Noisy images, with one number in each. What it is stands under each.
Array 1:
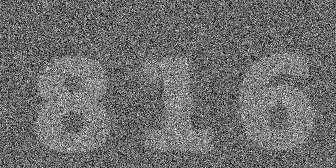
816
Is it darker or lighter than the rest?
lighter
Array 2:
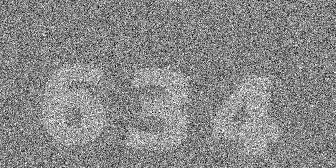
634
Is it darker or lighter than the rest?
lighter
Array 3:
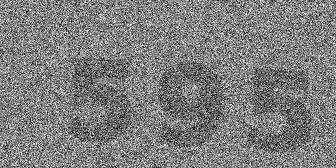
595
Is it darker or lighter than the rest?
darker
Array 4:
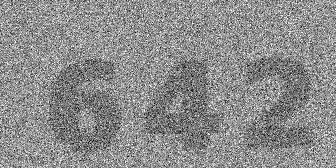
642
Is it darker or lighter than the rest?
darker
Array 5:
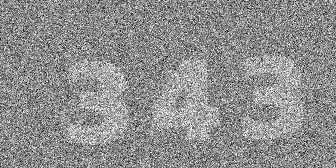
343
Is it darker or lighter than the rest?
lighter
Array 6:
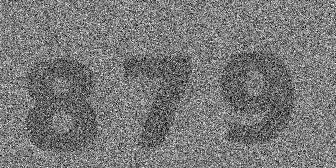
879
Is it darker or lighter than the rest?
darker
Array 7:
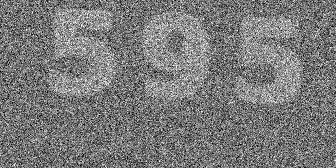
595
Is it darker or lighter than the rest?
lighter
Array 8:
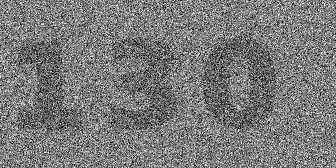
130
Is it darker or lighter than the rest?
darker
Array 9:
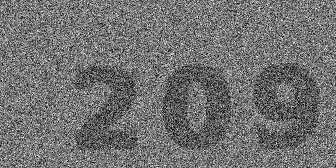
209
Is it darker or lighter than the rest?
darker
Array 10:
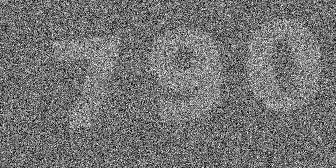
790
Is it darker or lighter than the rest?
lighter
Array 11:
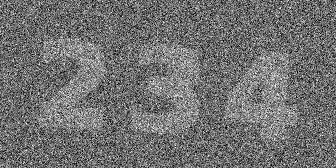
234
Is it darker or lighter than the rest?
lighter
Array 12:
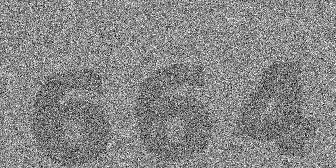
664
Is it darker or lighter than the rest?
darker
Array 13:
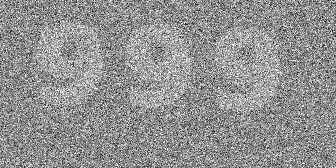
999
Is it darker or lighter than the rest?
lighter
